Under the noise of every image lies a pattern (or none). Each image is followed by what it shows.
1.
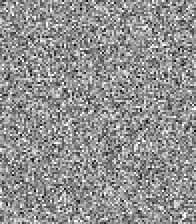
only noise
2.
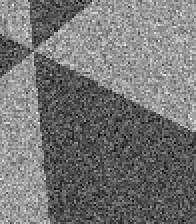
spokes from one point
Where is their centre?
top left
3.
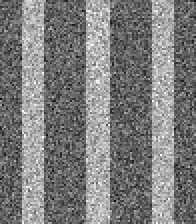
vertical stripes
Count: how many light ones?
3
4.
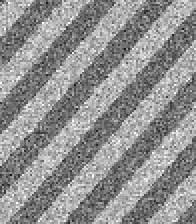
diagonal stripes
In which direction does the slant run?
bottom left to top right
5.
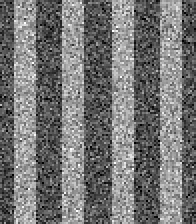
vertical stripes
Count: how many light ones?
4
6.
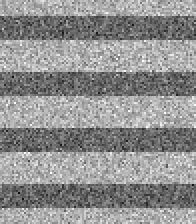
horizontal stripes
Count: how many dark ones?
4
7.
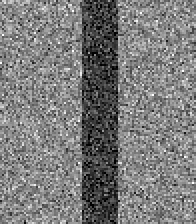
one vertical stripe
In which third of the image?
middle
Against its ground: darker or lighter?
darker
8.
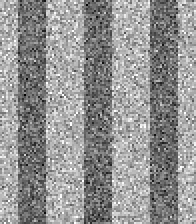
vertical stripes
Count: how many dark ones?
3
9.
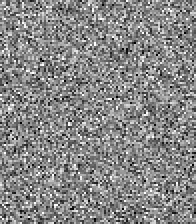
only noise
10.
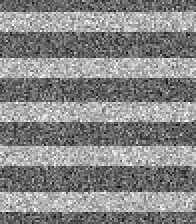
horizontal stripes
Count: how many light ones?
5
